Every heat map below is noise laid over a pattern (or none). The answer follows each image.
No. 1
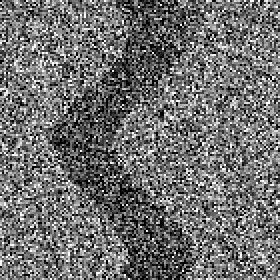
a wavy band
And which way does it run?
top to bottom
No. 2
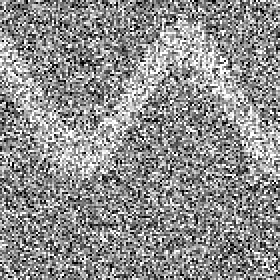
a wavy band
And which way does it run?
left to right
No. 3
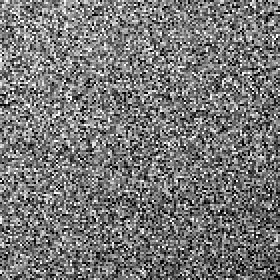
a smooth slope
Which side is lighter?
top left
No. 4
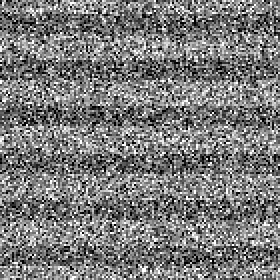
horizontal stripes
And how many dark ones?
6
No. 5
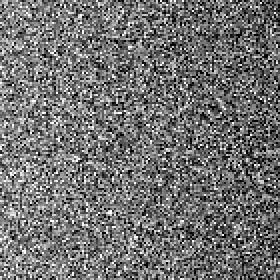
a smooth slope
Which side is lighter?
left
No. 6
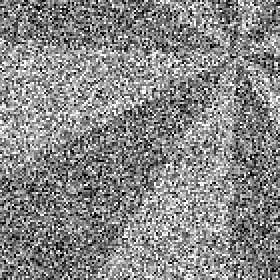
spokes from one point
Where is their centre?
top right
